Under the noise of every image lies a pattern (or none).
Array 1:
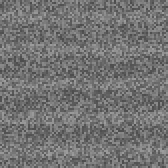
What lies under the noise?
horizontal stripes
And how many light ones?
5
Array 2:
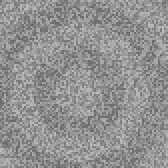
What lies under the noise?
rings round one point
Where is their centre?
centre
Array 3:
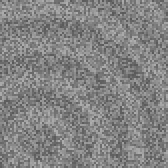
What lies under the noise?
rings round one point
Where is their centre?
bottom left
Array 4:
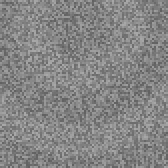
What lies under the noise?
rings round one point
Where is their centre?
top middle
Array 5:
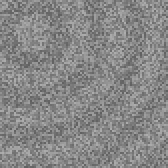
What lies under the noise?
rings round one point
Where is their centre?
top left
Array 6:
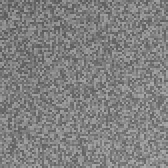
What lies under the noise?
a smooth slope
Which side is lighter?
bottom right
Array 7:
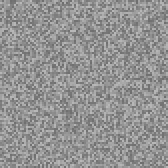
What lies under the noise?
only noise
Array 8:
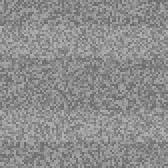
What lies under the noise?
horizontal stripes
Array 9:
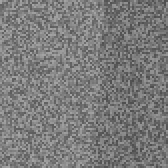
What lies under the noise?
a sharp edge
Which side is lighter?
left
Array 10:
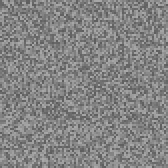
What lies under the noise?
only noise
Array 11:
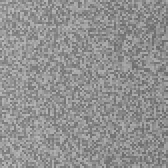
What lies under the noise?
a smooth slope
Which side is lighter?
left
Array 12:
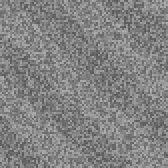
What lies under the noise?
diagonal stripes
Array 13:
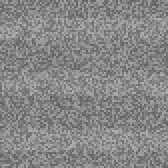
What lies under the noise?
horizontal stripes
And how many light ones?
3
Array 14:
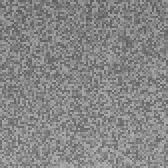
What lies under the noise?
a smooth slope
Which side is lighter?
bottom
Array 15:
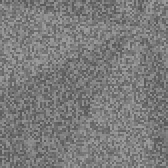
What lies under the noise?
spokes from one point
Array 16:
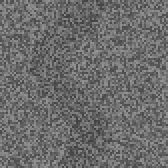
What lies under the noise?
a wavy band
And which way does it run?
top to bottom
